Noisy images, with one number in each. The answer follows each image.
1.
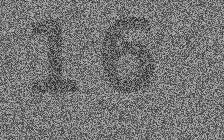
16
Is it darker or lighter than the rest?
darker
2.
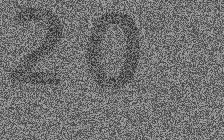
20
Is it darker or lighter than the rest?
darker
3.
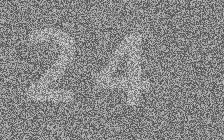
24
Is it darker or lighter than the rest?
lighter
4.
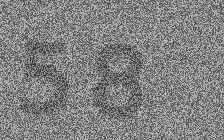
58
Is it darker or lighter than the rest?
darker
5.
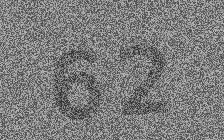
62
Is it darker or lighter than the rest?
darker
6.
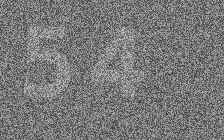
54
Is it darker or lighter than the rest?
lighter
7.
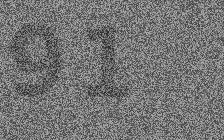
91
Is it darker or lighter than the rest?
darker
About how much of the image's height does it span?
half
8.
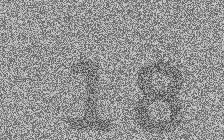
18
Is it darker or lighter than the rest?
darker
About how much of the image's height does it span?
half
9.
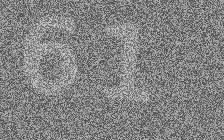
61
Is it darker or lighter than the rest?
lighter
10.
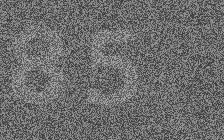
85
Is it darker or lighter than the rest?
lighter
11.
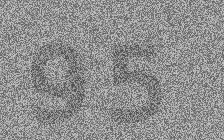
95
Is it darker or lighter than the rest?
darker
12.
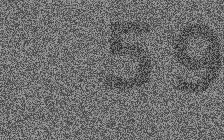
59
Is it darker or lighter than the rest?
darker
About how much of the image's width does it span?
half
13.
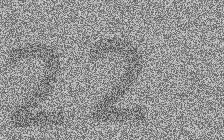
22
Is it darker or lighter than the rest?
darker
